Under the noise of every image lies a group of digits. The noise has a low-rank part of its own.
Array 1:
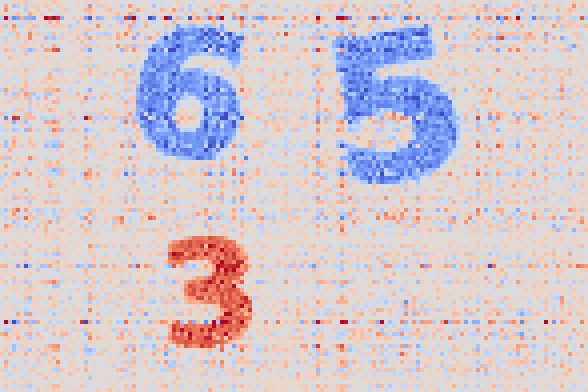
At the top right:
5
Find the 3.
bottom left
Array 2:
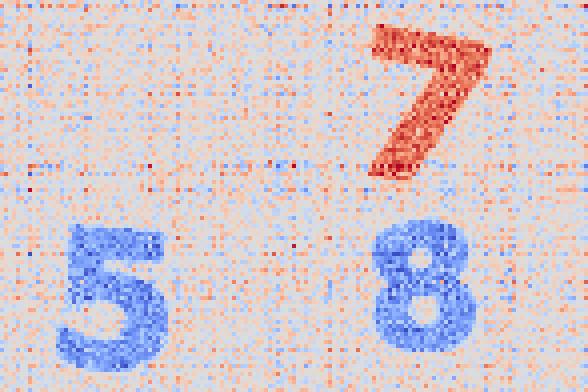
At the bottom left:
5
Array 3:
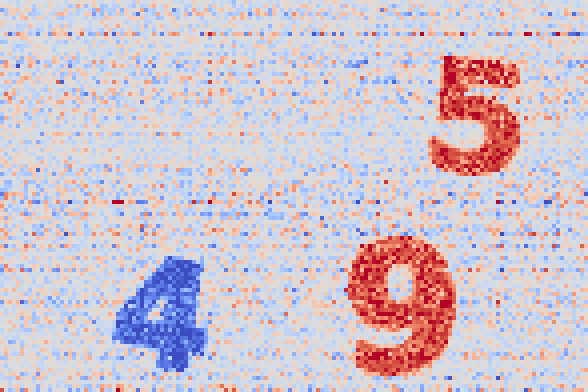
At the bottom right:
9
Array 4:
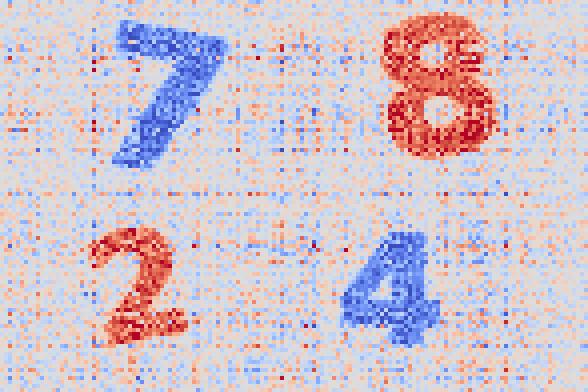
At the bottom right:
4
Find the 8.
top right
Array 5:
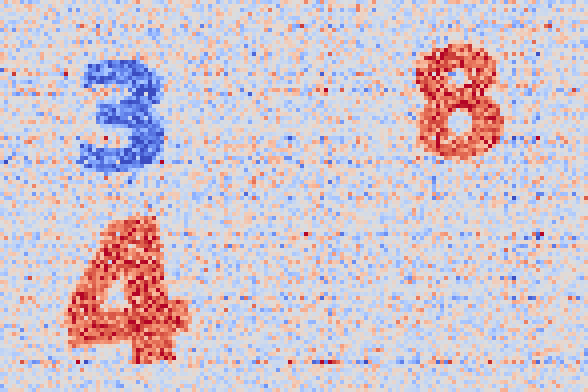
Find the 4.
bottom left
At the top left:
3
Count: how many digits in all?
3
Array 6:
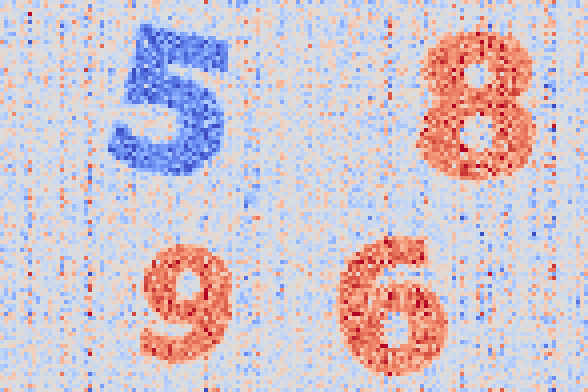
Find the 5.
top left
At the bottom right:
6
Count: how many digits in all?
4
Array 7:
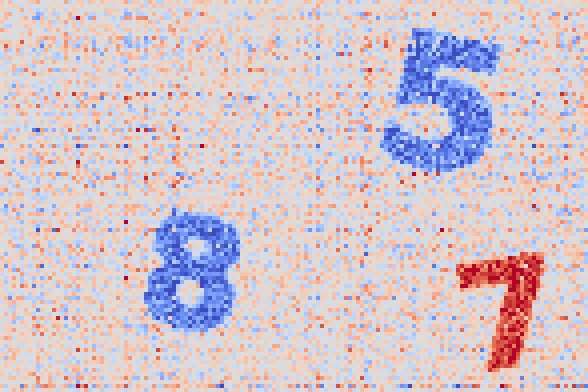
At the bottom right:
7
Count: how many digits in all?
3
